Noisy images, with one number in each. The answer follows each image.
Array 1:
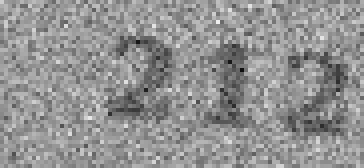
212
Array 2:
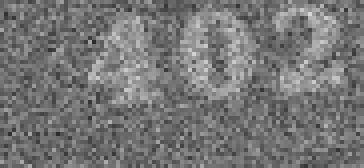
402
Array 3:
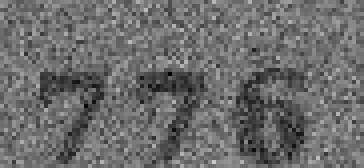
776
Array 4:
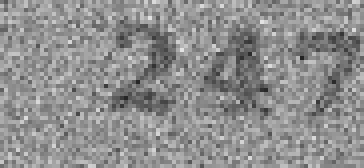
247
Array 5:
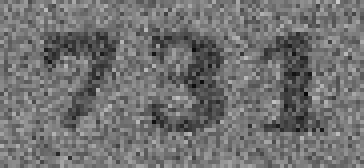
731
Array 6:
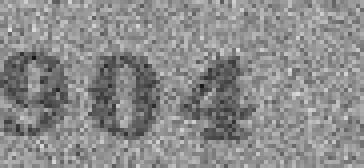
904
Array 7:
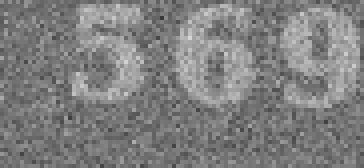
569
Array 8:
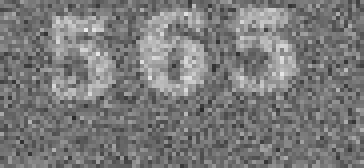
565
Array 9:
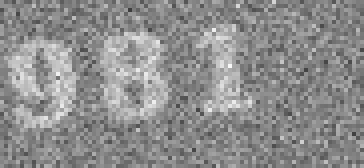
981
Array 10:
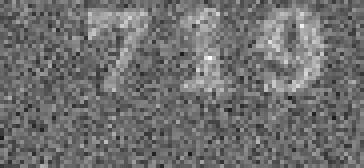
719
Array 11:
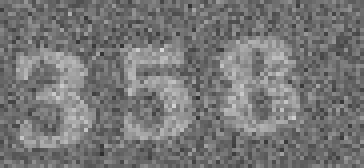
358
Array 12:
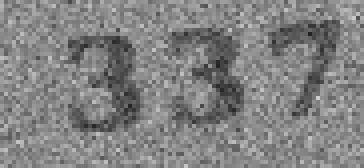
337
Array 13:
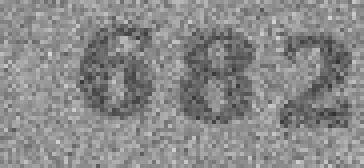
682
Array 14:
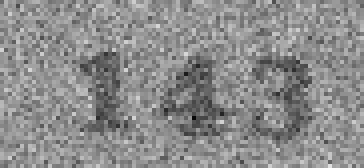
143
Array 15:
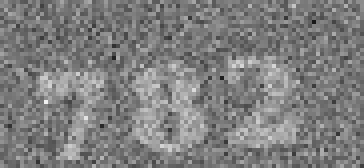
782
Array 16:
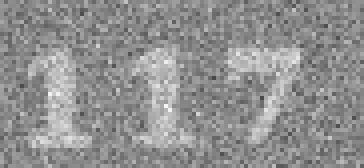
117
